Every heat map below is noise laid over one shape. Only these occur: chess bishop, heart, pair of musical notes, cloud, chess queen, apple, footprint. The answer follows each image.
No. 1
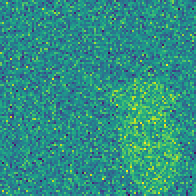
footprint
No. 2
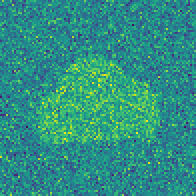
cloud
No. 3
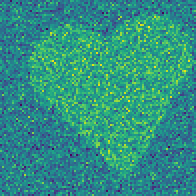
heart
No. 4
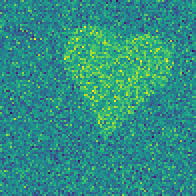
heart
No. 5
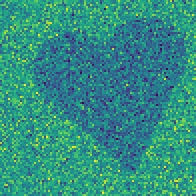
heart
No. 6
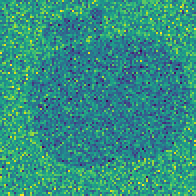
apple
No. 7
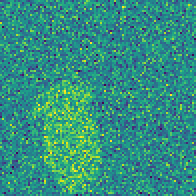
footprint
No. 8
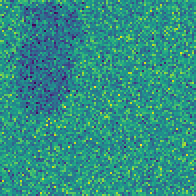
footprint
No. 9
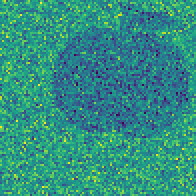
apple
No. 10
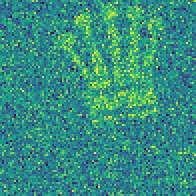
chess queen
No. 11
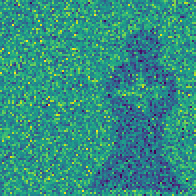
chess bishop
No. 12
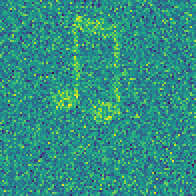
pair of musical notes
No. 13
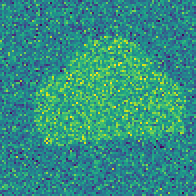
cloud
